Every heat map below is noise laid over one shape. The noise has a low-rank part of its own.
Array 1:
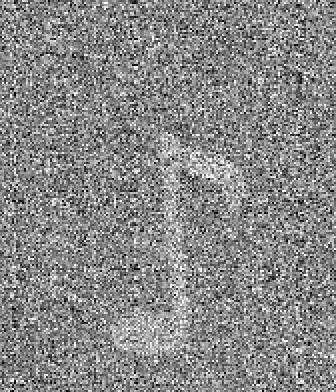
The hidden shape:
musical note
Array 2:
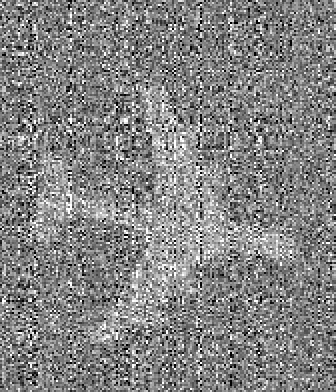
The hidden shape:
airplane
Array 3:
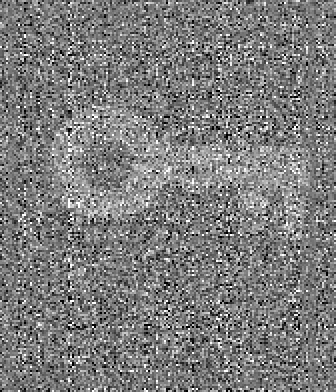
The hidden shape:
key
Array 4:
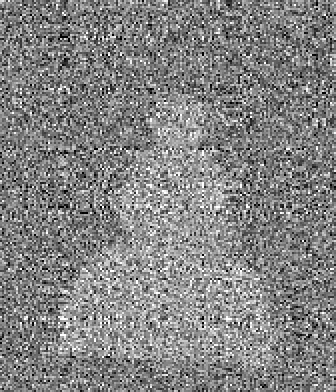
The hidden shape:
chess pawn
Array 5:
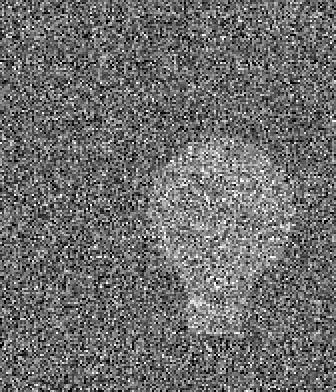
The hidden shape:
light bulb
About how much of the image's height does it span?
half
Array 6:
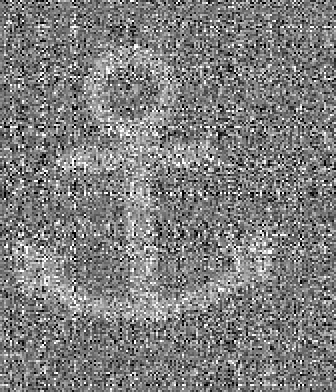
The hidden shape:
anchor
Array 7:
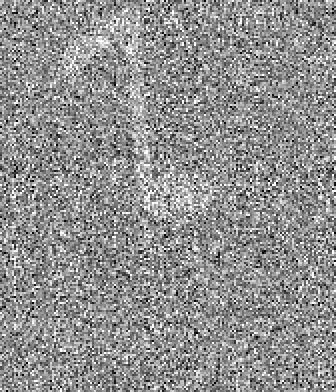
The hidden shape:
musical note
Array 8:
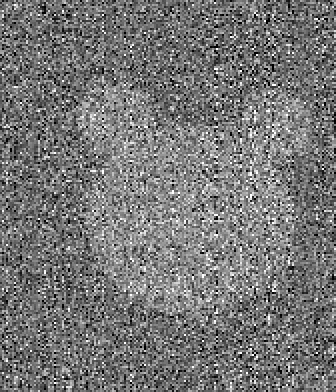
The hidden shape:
bear's head
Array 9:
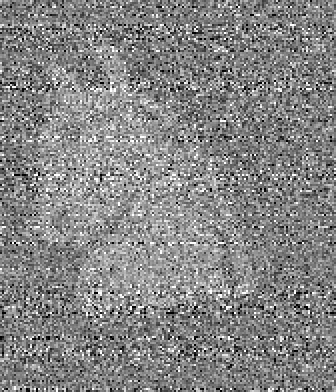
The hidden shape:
chess knight
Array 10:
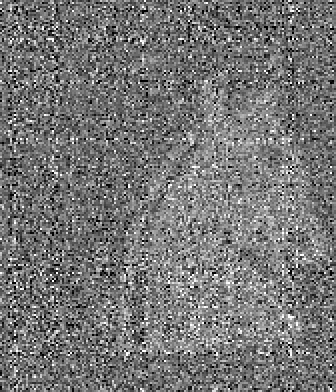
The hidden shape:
chess knight
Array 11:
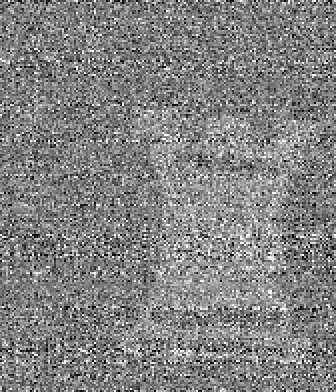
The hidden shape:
chess rook
